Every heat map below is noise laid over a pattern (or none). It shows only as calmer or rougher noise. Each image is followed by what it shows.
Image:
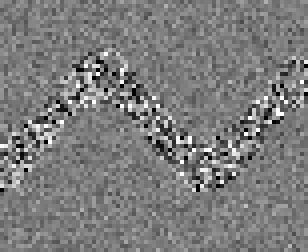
a wavy band
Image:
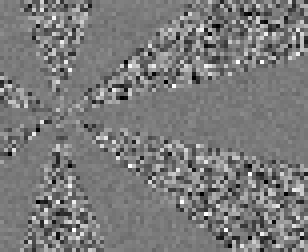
spokes from one point
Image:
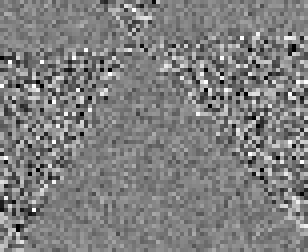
spokes from one point
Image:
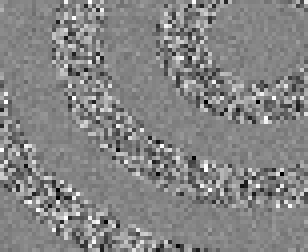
rings round one point
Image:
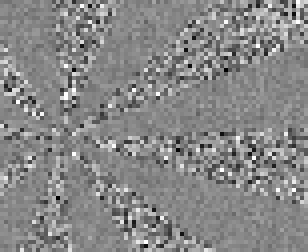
spokes from one point
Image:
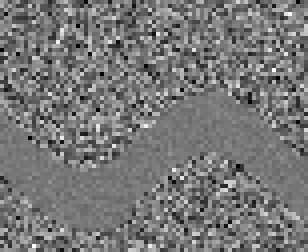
a wavy band
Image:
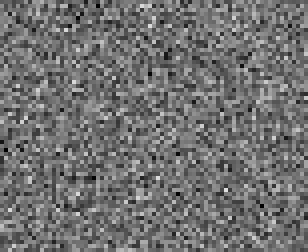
only noise
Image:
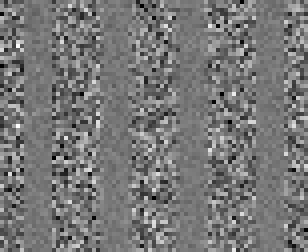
vertical stripes
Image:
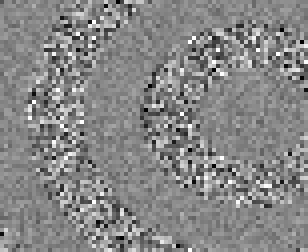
rings round one point
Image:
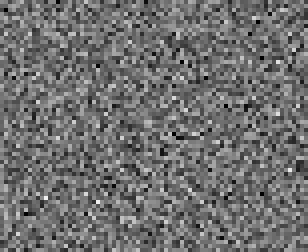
only noise
